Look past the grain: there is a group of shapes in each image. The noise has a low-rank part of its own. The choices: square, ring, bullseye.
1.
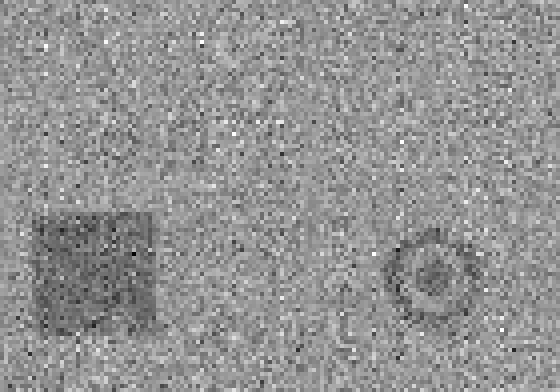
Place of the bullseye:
bottom right
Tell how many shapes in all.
2
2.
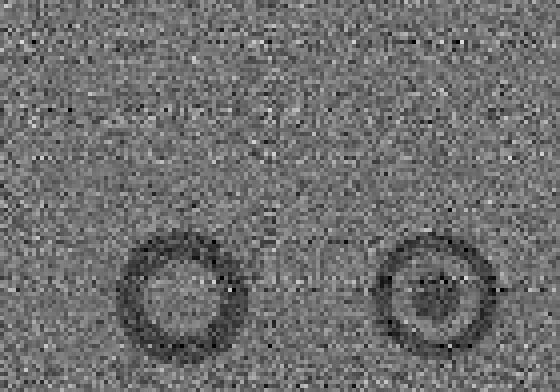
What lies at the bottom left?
ring
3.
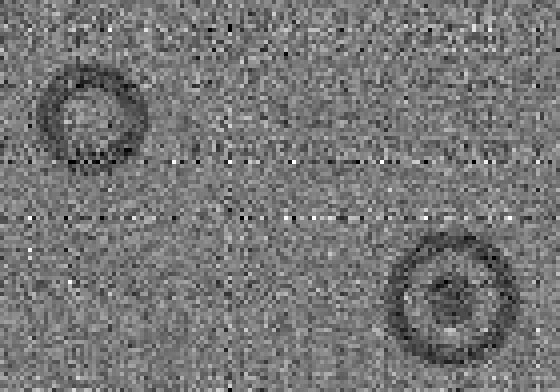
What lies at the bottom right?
bullseye
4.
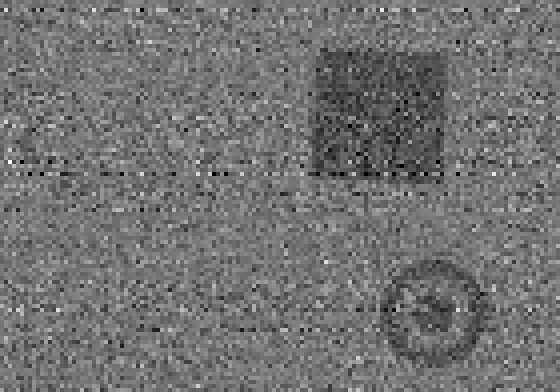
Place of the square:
top right
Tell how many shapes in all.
2
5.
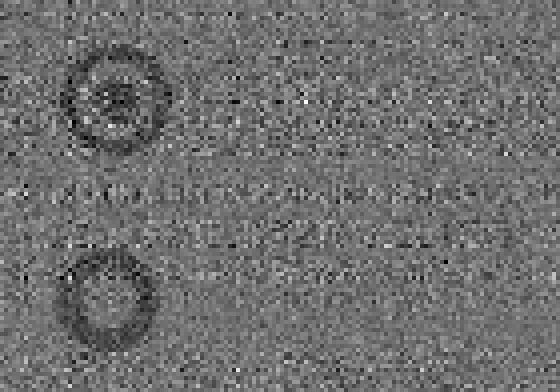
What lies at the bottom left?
ring
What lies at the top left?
bullseye
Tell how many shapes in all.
2
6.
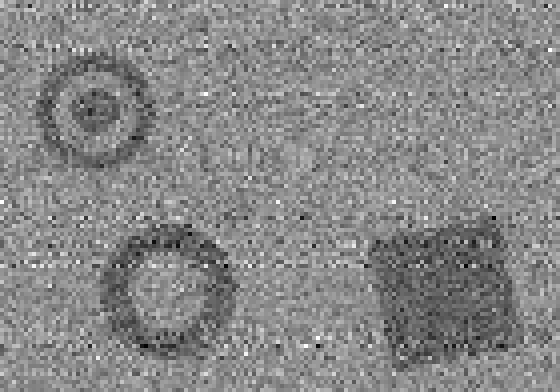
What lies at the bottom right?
square
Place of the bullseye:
top left
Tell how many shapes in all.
3
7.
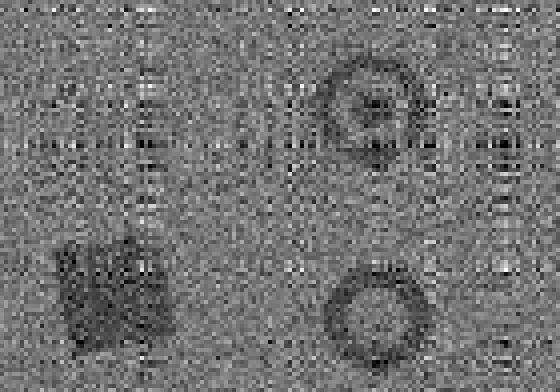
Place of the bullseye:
top right
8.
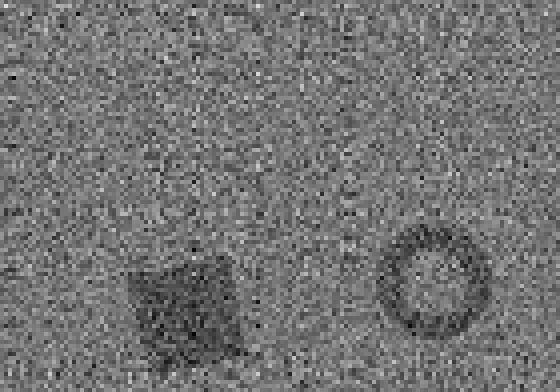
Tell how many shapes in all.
2
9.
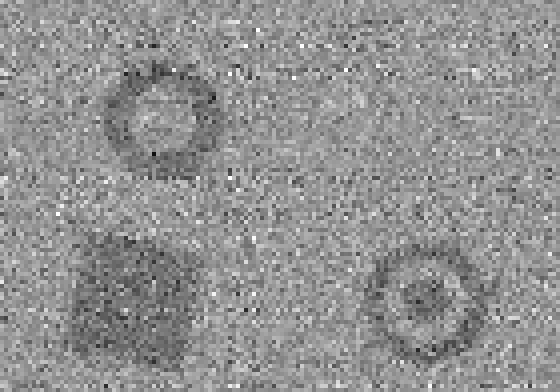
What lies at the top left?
ring
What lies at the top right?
nothing
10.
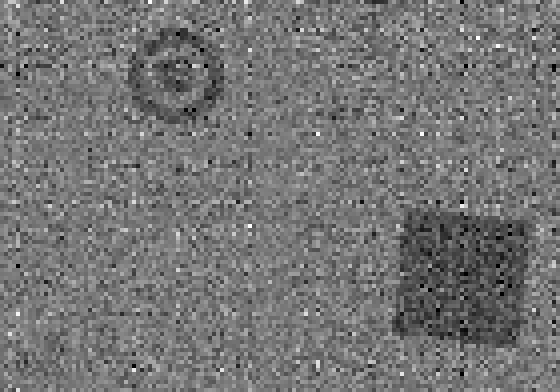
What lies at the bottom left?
nothing
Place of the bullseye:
top left
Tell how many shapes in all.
2
